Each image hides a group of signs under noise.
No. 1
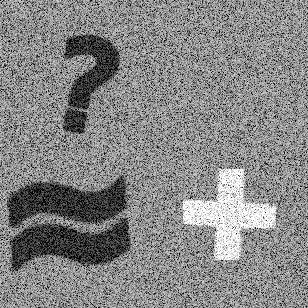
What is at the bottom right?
plus sign
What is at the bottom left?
approximately sign
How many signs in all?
3
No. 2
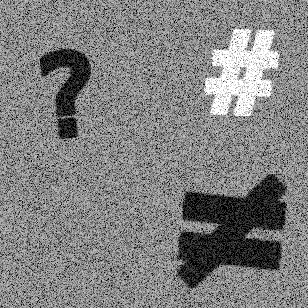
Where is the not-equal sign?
bottom right
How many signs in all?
3
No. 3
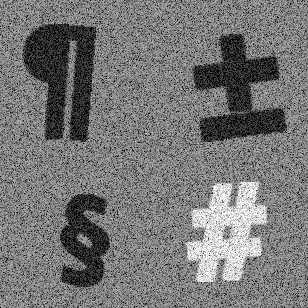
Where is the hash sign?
bottom right
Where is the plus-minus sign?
top right
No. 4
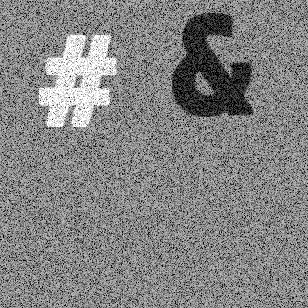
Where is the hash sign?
top left
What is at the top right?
ampersand
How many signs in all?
2
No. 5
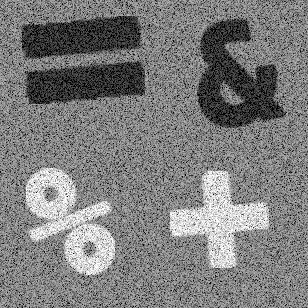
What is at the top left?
equals sign
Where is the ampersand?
top right
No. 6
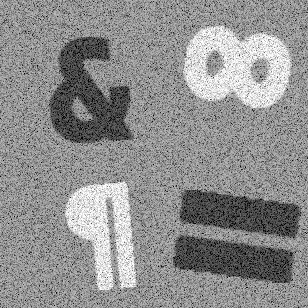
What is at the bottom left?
pilcrow
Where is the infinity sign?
top right
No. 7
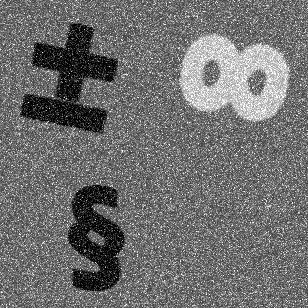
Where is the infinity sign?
top right
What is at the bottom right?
nothing
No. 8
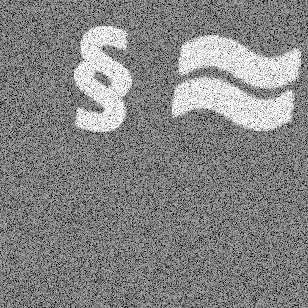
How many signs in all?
2
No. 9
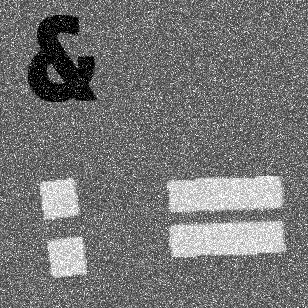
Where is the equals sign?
bottom right
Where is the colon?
bottom left
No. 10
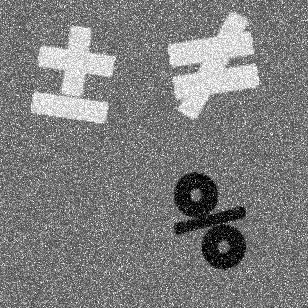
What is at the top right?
not-equal sign
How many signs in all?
3
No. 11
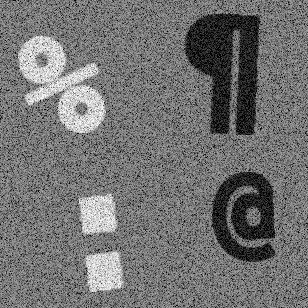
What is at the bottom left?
colon
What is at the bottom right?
at sign
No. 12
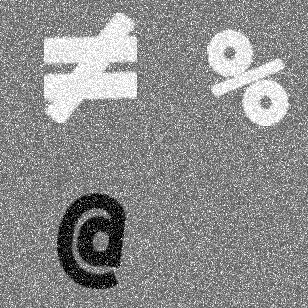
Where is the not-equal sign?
top left
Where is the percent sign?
top right
